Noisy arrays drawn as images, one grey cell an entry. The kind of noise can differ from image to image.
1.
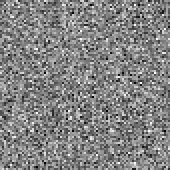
low rank plus noise
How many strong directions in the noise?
five to eight
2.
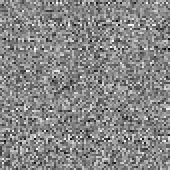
rows of uneven size
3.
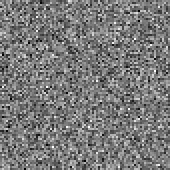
low rank plus noise
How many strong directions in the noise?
three or four
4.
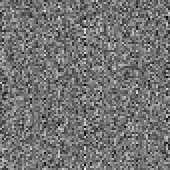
columns of uneven size
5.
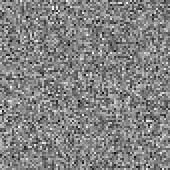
low rank plus noise
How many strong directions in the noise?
one
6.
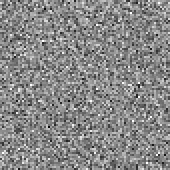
independent entries
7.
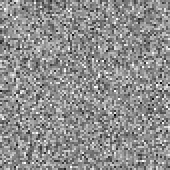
low rank plus noise
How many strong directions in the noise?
one
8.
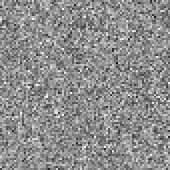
low rank plus noise
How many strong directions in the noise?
one
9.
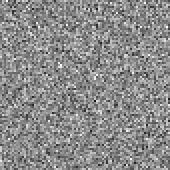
independent entries
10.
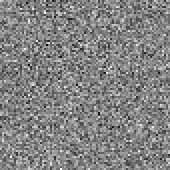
low rank plus noise
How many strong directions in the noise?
five to eight
